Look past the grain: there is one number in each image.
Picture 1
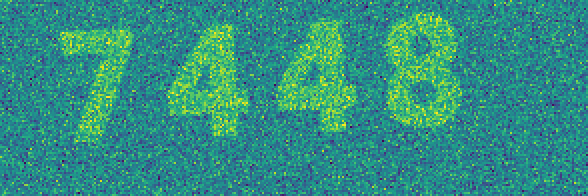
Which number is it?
7448
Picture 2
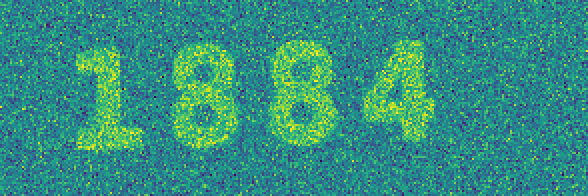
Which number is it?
1884
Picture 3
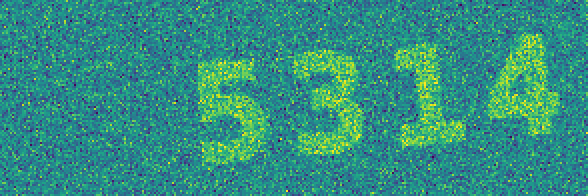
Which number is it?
5314
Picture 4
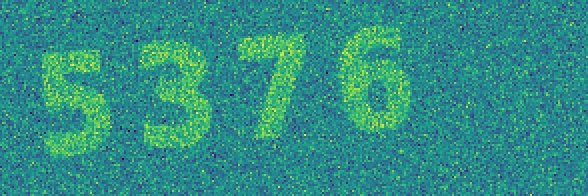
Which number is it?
5376
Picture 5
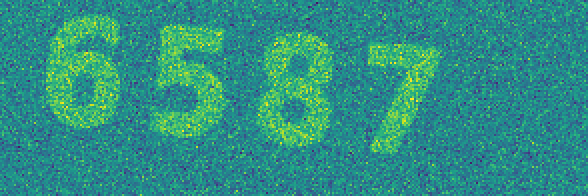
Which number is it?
6587
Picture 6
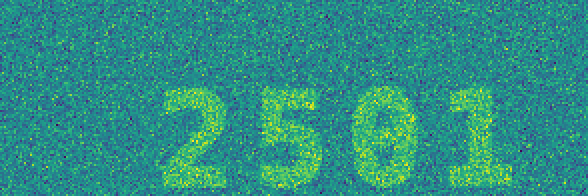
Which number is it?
2501
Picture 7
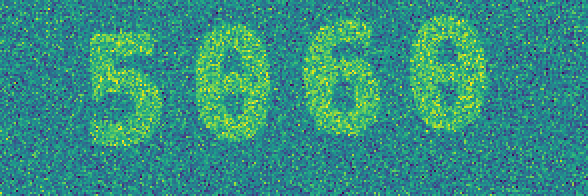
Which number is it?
5060
